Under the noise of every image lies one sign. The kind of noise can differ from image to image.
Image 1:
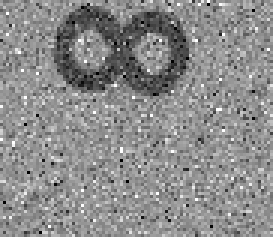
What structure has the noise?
heavy tails
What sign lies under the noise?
infinity sign
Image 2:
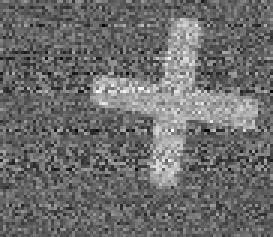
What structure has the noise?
rows of uneven size
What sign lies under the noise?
plus sign
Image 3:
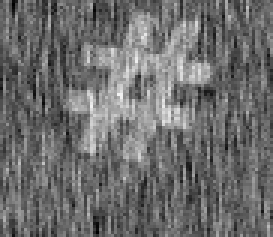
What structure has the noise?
streaked along the columns
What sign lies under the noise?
hash sign
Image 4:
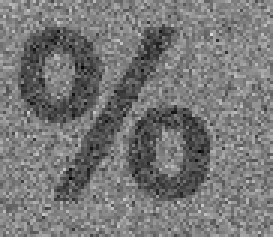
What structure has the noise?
independent entries
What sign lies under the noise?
percent sign
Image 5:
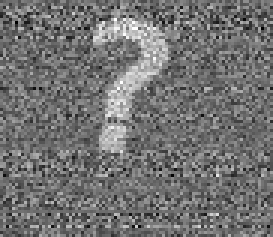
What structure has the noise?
rows of uneven size
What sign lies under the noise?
question mark
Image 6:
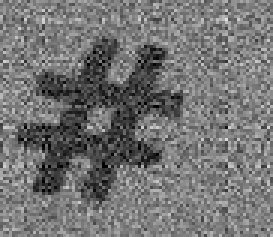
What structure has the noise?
low rank plus noise
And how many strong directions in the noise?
one
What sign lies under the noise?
hash sign
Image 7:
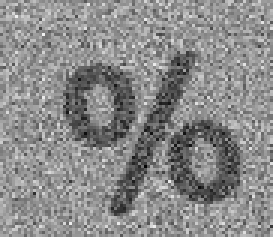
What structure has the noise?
low rank plus noise
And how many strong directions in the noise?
five to eight
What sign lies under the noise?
percent sign
